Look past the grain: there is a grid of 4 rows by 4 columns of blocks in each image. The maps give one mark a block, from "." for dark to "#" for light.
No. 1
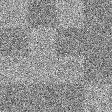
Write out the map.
# . # .
. # . .
# # # .
. . . #
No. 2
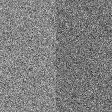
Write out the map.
# # . .
# # . .
# # . .
# # . .
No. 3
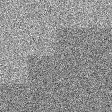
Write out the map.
# # # #
# # . .
# . . .
. . . .
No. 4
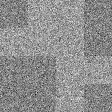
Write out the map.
. # # .
# # # .
. . # #
. . # .
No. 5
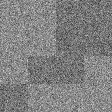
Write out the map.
# # . .
# # . .
# . . #
. # # #
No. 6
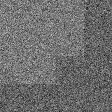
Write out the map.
# # # .
# # # .
# # . .
. . . .
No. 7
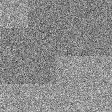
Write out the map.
# . . .
. . . .
. . # #
# # # #
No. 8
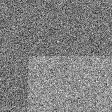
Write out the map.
. . . .
. . . .
. # # #
. # # #
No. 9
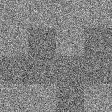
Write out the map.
# # # #
# . # .
. . . .
# # . #
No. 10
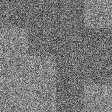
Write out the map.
. . . #
# . . .
# # . .
# # . #
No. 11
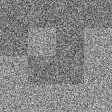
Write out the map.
. . . .
. # . #
# . . #
# # # #
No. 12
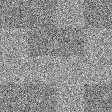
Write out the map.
. . # .
# . . #
# # # #
. . # .
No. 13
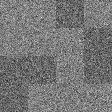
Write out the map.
# # . #
# # # .
. . # .
. # # #
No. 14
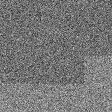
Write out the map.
. . . .
. . . .
. . . #
# # # #
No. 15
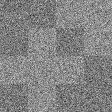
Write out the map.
. . # #
. # . #
# # # .
. # . .
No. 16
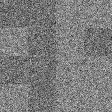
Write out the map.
. . # #
# . # .
. . # #
# . # #
